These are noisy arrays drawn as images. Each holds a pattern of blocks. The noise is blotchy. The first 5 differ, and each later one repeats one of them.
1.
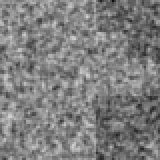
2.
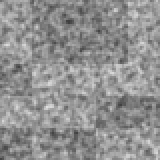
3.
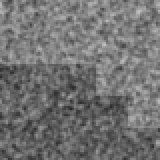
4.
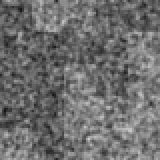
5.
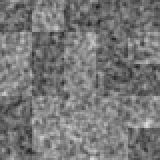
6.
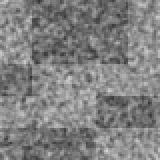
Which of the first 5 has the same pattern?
2
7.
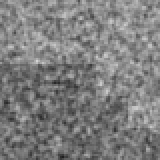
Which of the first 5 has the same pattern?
3
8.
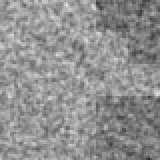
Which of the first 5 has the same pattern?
1
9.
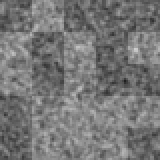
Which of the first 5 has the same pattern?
5
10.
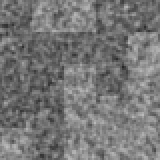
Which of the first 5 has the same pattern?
4
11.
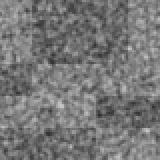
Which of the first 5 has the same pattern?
2
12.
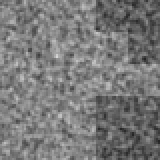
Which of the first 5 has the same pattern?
1
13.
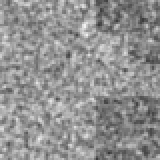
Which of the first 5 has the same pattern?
1
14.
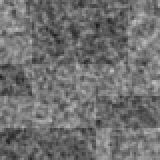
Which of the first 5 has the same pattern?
2
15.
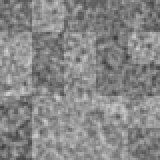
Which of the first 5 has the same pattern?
5
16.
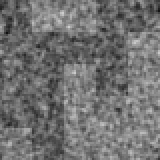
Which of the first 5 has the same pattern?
4
